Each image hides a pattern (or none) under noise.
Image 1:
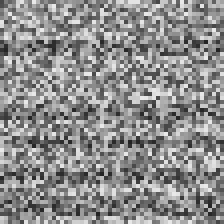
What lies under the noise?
bands of rows
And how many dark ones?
5
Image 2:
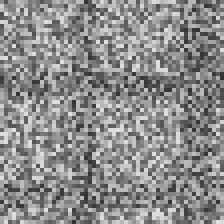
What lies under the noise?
bands of rows crossing bands of columns
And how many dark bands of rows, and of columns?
2 and 2
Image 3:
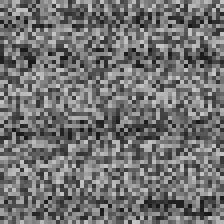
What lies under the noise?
bands of rows
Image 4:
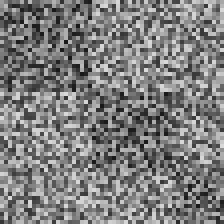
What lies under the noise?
blocks along the diagonal
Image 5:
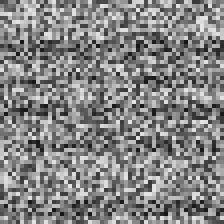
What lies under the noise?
bands of rows
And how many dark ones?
5
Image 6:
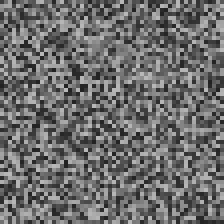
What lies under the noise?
only noise
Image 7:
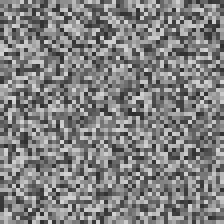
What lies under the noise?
only noise
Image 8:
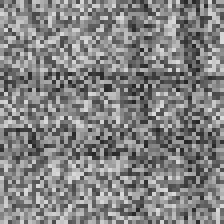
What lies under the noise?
bands of rows crossing bands of columns
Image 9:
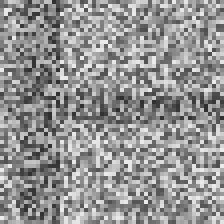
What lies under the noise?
bands of rows crossing bands of columns
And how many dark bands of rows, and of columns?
1 and 1
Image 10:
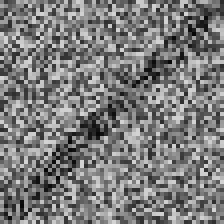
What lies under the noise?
a diagonal band
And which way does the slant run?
bottom left to top right
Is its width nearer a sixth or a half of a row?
a sixth
